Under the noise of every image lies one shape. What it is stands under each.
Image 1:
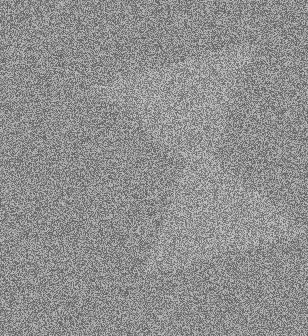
bow tie
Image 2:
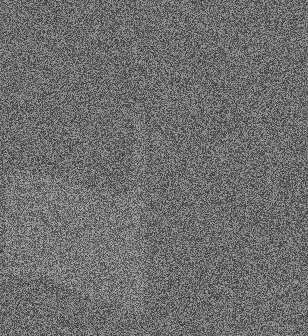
flag
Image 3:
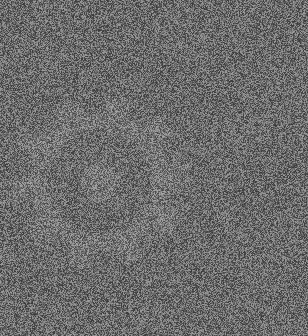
gear
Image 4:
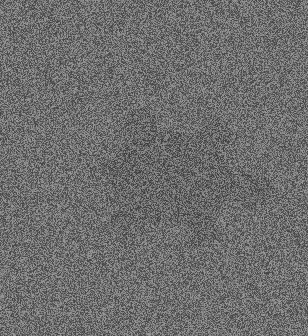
turtle
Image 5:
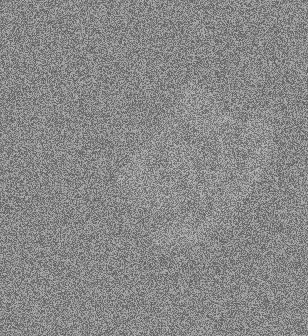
telephone
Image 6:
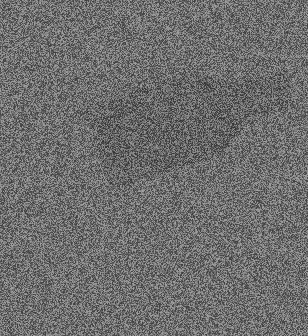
bottle
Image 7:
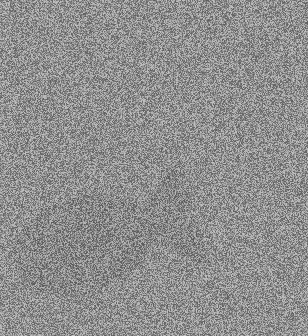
fish
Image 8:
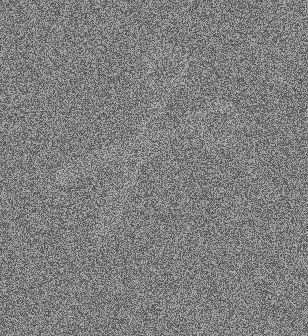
pair of scissors
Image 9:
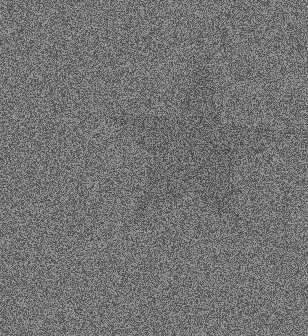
star
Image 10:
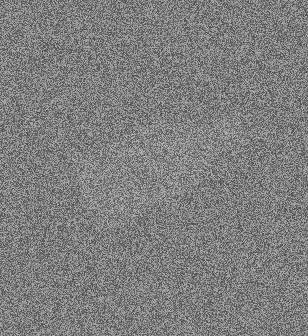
bottle
